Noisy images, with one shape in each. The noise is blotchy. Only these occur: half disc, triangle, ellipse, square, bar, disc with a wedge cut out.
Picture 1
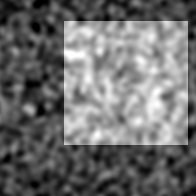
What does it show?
light square
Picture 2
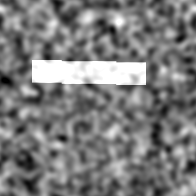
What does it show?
light bar
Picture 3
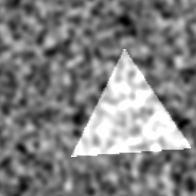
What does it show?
light triangle
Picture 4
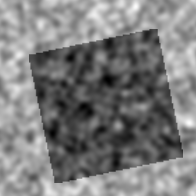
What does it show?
dark square
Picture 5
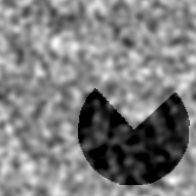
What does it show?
dark disc with a wedge cut out
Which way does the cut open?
up
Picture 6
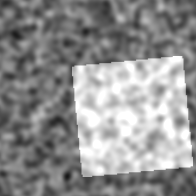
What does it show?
light square
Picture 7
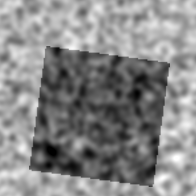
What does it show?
dark square
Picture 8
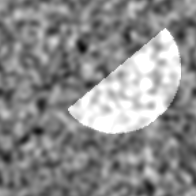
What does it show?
light half disc
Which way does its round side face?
down and right
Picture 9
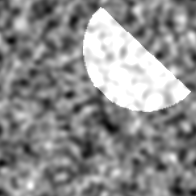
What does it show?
light half disc
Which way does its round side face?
down and left
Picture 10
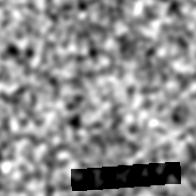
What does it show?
dark bar
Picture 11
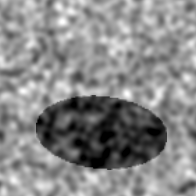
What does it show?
dark ellipse
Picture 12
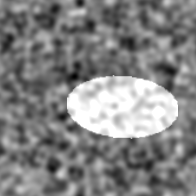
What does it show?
light ellipse
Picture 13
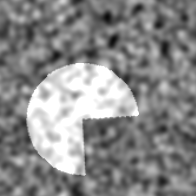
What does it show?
light disc with a wedge cut out
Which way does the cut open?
down and right
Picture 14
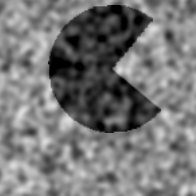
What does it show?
dark disc with a wedge cut out
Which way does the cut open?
right
